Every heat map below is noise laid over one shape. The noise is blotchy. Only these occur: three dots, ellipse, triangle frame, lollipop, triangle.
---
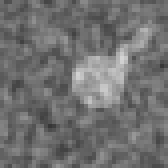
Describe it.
light lollipop
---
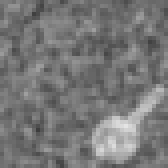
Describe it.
light lollipop
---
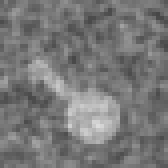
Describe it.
light lollipop
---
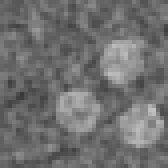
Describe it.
light three dots
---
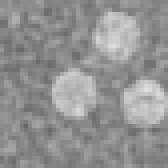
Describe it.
light three dots
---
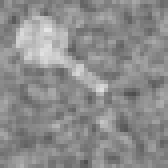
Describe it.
light lollipop
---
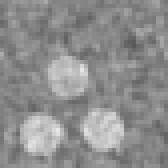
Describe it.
light three dots
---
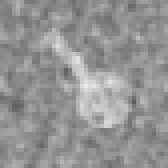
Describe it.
light lollipop
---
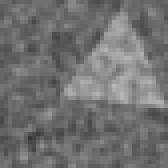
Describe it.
light triangle
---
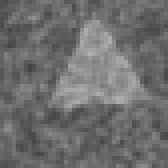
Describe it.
light triangle
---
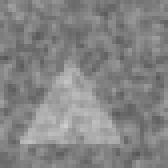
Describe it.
light triangle
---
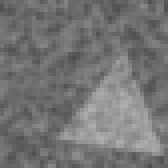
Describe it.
light triangle
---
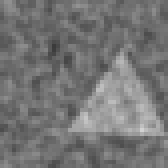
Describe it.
light triangle
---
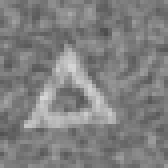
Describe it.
light triangle frame
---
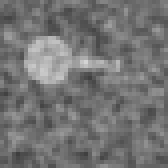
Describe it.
light lollipop
